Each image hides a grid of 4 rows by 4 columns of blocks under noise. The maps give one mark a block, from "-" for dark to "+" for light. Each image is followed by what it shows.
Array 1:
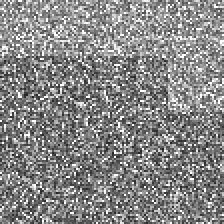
+ + + +
- - - +
- - - -
- - - -
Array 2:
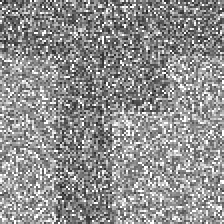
- - - -
+ - - +
+ - + +
+ - + +
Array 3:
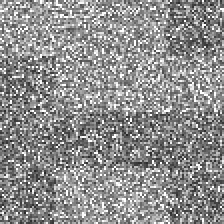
+ + + -
- + + +
- - - -
- + + -
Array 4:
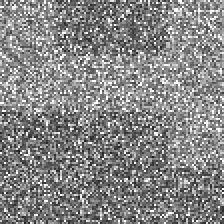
+ - - +
+ + + +
- - - +
- - - -
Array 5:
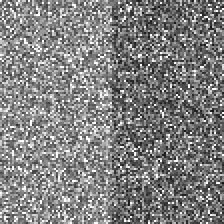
+ + - -
+ + - -
+ + - -
+ + - -
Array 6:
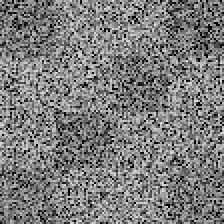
- + + -
+ + - +
+ - + +
- + + -
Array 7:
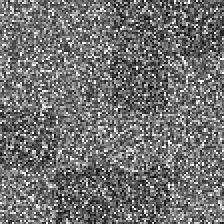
+ + - -
+ + - +
- + + +
+ - - +
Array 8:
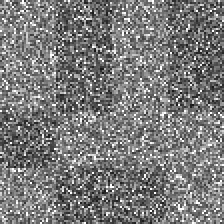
+ - + -
+ - + -
- + + +
+ - - +
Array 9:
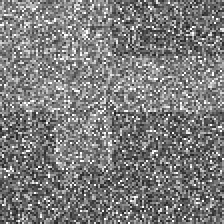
+ + - -
+ + + +
- + - -
- - - -
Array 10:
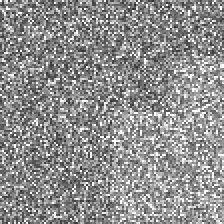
- - - -
- - - +
- - + +
- - + +
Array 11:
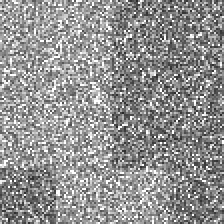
+ + - -
+ + - -
+ + - -
- + + -
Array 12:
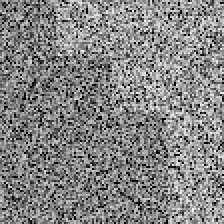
- + + +
- - + +
- - - +
- - - +
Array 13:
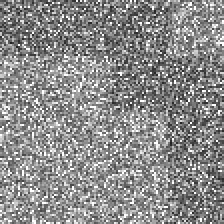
- - - +
+ + - -
+ + + -
+ + + -
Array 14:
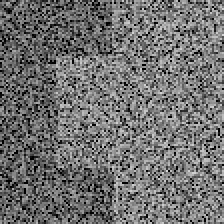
- - + +
- + + +
- + + +
- - + +
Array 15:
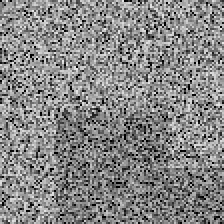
+ + + +
+ + + +
+ - - +
+ - - -
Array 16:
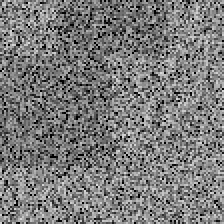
+ - - +
- - + +
- - + +
+ + + +
